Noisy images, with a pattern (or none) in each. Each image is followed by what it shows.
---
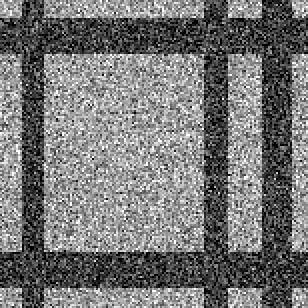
bands of rows crossing bands of columns
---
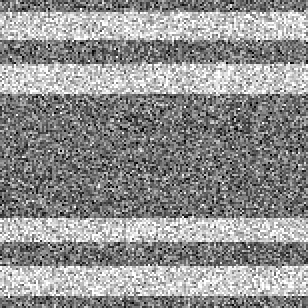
bands of rows
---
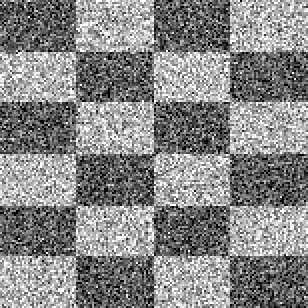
a checkerboard
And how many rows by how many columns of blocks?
6 by 4
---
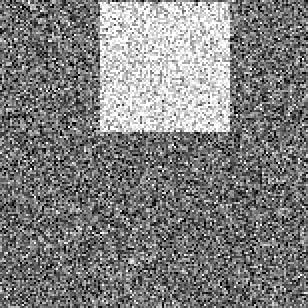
one block
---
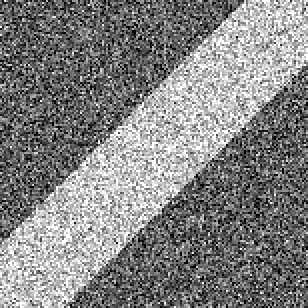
a diagonal band
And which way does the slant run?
bottom left to top right
